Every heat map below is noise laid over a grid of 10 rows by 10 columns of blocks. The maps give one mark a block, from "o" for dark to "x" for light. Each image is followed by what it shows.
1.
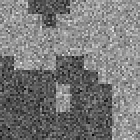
xxoooxxxxx
xxxoxxxxxx
xxxxxxxxxx
xxxxxxxxxx
oxxxooxxxx
oooooooxxx
ooooxoooxx
ooooxoooxx
ooooooooxx
ooooooooxx
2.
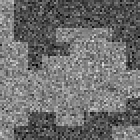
xooooooooo
xooooooooo
xoooxxxxoo
xxoooxxxxo
xxoxxxxxxo
xxxxxxxxxx
xxxxxxxxxx
xxxxxxxxxo
xxooxxoooo
xoooooooxx
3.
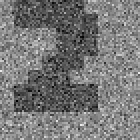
xoooooxxxx
xooooooxxx
xxxxoooxxx
xxxxoooxxx
xxxoooxxxx
xxoooxxxxx
xooooooxxx
xooooooxxx
xxxxxxxxxx
xxxxxxxxxx
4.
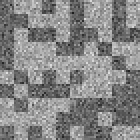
oxxoxoxxox
ooxxxoxxox
oxooxooxoo
oxxxooxoxx
oxxxxxxxox
xoxoxoxxxo
oxoooxxxoo
xoxxxooooo
xxxxoooxoo
oxoxoxooxx
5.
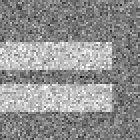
oooooooooo
oooooooooo
oooooooooo
xxxxxxxxoo
xxxxxxxxoo
oooooooooo
xxxxxxxxoo
xxxxxxxxoo
oooooooooo
oooooooooo
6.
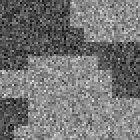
oooooxxxxx
oooooxxxxx
ooooooxxxx
oooooooooo
ooxxxxxooo
xxxxxxxxoo
xxxxxxxxoo
ooxxxxxxxx
ooxxxxxxxx
oxxxxxxxxx
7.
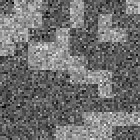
oxxooxooox
xxxooxoxoo
xxooxooxxo
xoxxxooooo
ooxxxxoooo
oooooxxxoo
oooooooxoo
oooooooooo
ooooooxxxx
ooooxxxxoo
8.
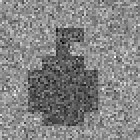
xxxxxxxxxx
xxxxxxxxxx
xxxxooxxxx
xxxxoxxxxx
xxxoooxxxx
xxoooooxxx
xxoooooxxx
xxoooooxxx
xxxoooxxxx
xxxxxxxxxx
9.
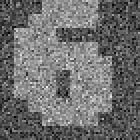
oooxxxxooo
ooxxxxxooo
oxxxoooooo
oxxxxxxooo
oxxxxxxxoo
oxxxoxxxoo
oxxxoxxxoo
ooxxxxxxoo
oooxxxxooo
oooooooooo
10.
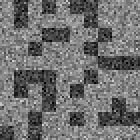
xoxoxooxxx
xoxxxxoxxx
xxxooxxoxx
xxoxxxoxxx
xxxxxxxooo
xoooxxoxxx
xoxoxoxxxx
xxxoxxxxox
xxoxxoxooo
oxoxxxxxxx
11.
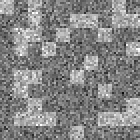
xoxoooooxo
ooxooxxoxx
oxxoxooxoo
oxoxooooox
ooooooxooo
oxxooxoooo
oxoooooxoo
ooxoooooox
oxxxoooxxx
oooooxoooo
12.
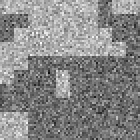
xxxxxxxoxx
ooxxxxxooo
oxxxxxxxoo
xxxxxxxxxo
xxoooooooo
xoooxooooo
ooooxooooo
oooooooooo
xxoooooooo
xxoooooooo
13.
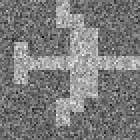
ooooxooooo
ooooxxoooo
oooooxxooo
oxoooxxooo
oxxxxxxxxx
oxoooxxooo
oooooxxooo
ooooxxoooo
ooooxooooo
oooooooooo
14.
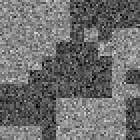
xxxxxooooo
xxxxxooooo
xxxxxoxoxx
xxxxoooxxx
xxxoooooxx
xxooooooxo
ooooooooxx
ooooxxxxxo
ooooxxxxxo
xxxoxxxxxo
